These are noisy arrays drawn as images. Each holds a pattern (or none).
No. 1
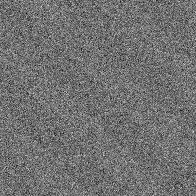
diagonal stripes
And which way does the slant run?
top left to bottom right
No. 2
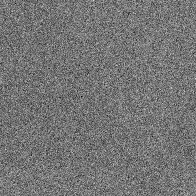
spokes from one point
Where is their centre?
bottom right
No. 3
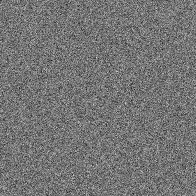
only noise
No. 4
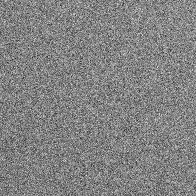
a smooth slope
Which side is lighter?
top right
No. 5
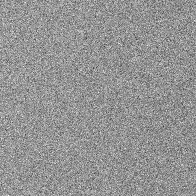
a smooth slope
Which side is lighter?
left
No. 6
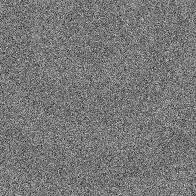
rings round one point
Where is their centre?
top middle
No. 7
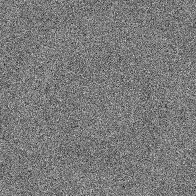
rings round one point
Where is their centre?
centre
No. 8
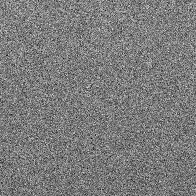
a smooth slope
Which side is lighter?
top
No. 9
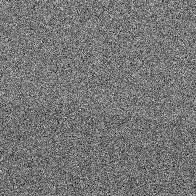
a sharp edge
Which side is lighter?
top
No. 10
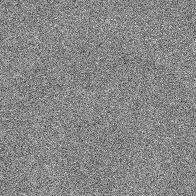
rings round one point
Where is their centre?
bottom middle
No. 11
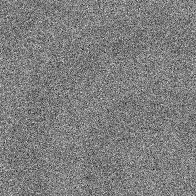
rings round one point
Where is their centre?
bottom right
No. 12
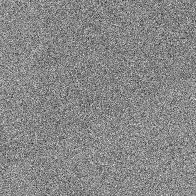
spokes from one point
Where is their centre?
bottom left
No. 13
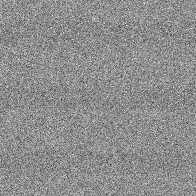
horizontal stripes
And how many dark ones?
3
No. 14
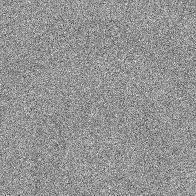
rings round one point
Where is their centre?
bottom middle
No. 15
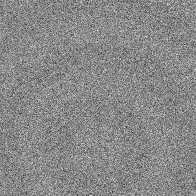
rings round one point
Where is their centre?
bottom middle
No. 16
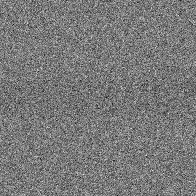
one horizontal stripe
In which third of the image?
middle
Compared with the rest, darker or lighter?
darker
